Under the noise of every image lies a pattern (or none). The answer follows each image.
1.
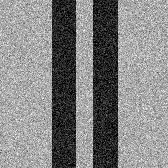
bands of columns
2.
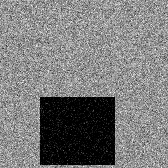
one block
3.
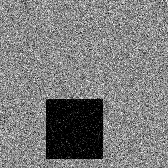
one block
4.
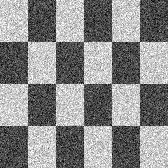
a checkerboard
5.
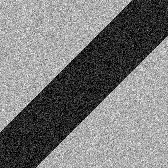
a diagonal band
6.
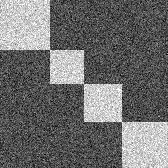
blocks along the diagonal
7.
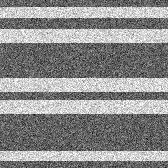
bands of rows
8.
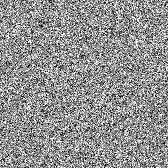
only noise
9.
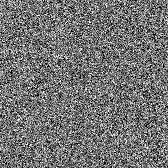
only noise
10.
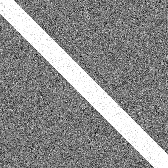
a diagonal band
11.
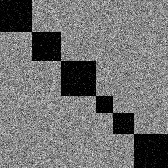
blocks along the diagonal
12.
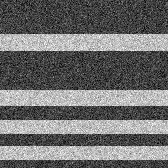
bands of rows
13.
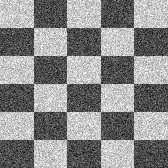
a checkerboard
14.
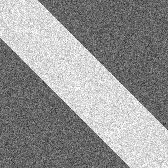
a diagonal band
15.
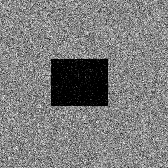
one block
